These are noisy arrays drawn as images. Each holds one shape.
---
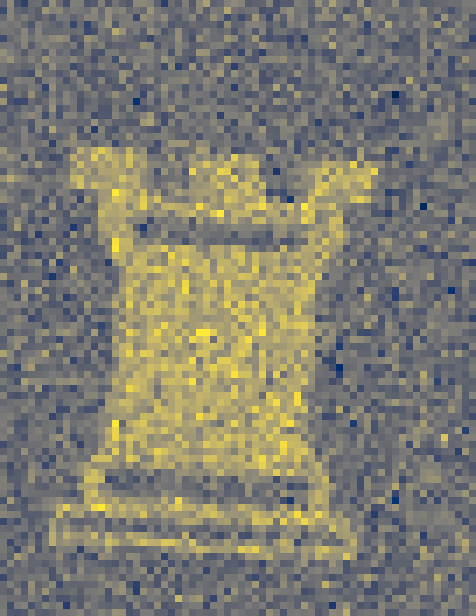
light chess rook
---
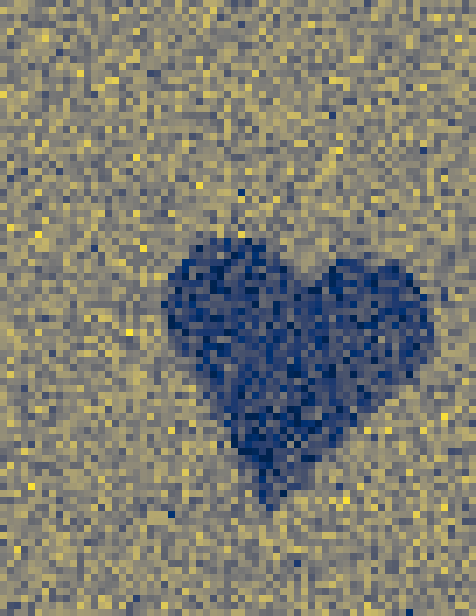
dark heart
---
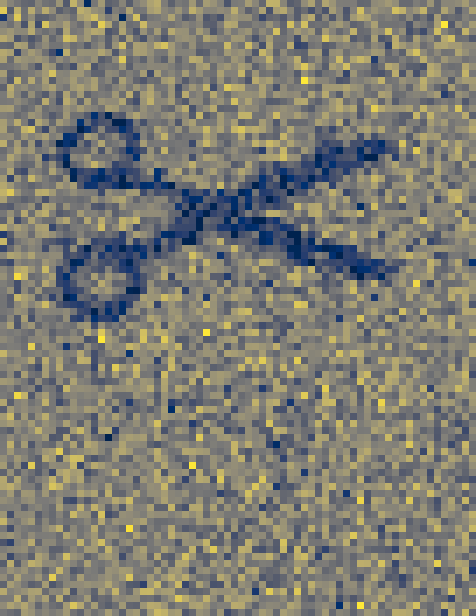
dark pair of scissors
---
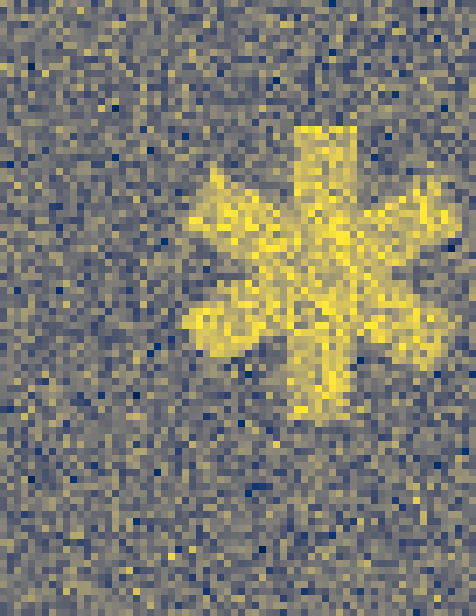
light asterisk
